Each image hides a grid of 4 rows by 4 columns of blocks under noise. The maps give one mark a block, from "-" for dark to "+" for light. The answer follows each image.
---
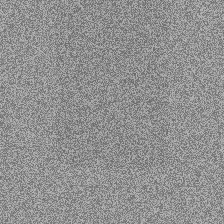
+ - - +
+ - - +
+ - - +
+ + + +
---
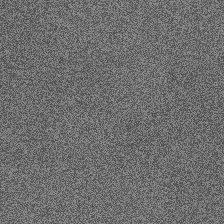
- + + +
- - + -
- + - -
+ + + -
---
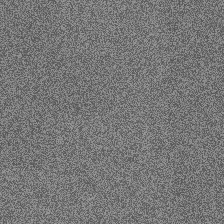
- + + -
- - + -
- + + -
+ + + -
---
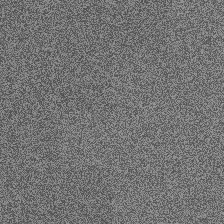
- - - +
- - + +
- + + +
- - + +
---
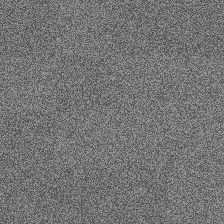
- + - -
+ - + +
- + + +
- - - +
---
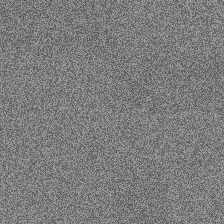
- - + +
+ + - -
+ + + +
+ + - +
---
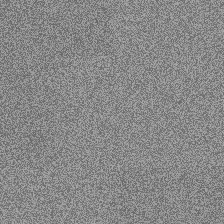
- - + +
- + + +
- + + +
+ + - -
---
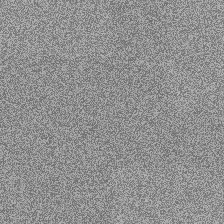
+ + - +
- - - +
- - - -
- - + +
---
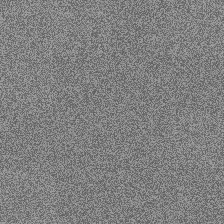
+ + - +
+ - - -
- - - +
+ - - -
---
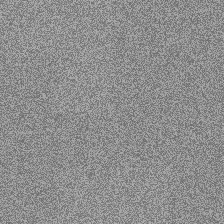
+ + - -
- + - -
- - - -
- + + -
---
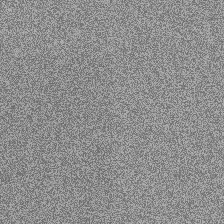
+ + + +
- - + +
- - + +
- - + +
